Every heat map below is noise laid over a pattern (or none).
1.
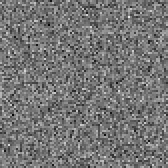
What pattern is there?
only noise
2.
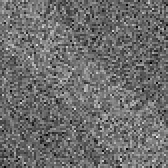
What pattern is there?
a diagonal band
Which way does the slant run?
top left to bottom right
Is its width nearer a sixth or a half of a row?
a half
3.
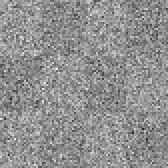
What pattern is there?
a checkerboard
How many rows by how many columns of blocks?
3 by 4
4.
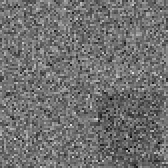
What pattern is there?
one block
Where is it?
bottom right
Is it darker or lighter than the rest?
darker
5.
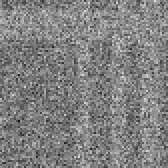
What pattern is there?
bands of rows crossing bands of columns
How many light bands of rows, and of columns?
1 and 3
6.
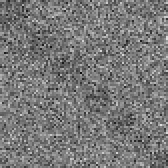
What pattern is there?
blocks along the diagonal
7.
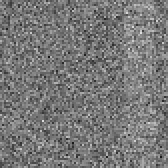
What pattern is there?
one band of columns
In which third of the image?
right
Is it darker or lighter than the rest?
lighter
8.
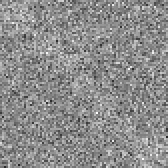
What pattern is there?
blocks along the diagonal
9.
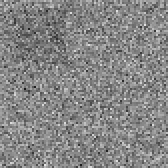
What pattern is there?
one block
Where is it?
top left
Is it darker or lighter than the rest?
darker
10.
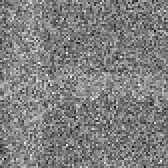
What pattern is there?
bands of rows crossing bands of columns
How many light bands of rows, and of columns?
1 and 1
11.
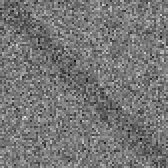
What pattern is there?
a diagonal band
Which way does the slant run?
top left to bottom right
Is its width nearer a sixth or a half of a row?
a sixth
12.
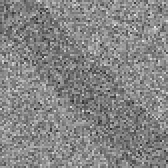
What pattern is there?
a diagonal band
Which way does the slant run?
top left to bottom right
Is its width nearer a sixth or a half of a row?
a half
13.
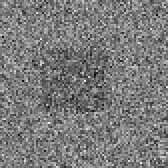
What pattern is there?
one block
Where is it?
centre
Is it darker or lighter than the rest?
darker
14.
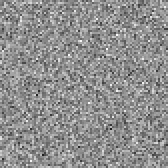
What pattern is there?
only noise
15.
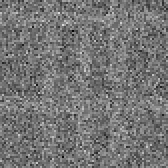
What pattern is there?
bands of rows crossing bands of columns
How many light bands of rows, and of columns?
2 and 3
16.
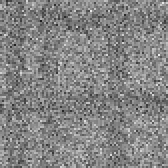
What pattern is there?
bands of rows crossing bands of columns
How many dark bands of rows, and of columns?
2 and 3
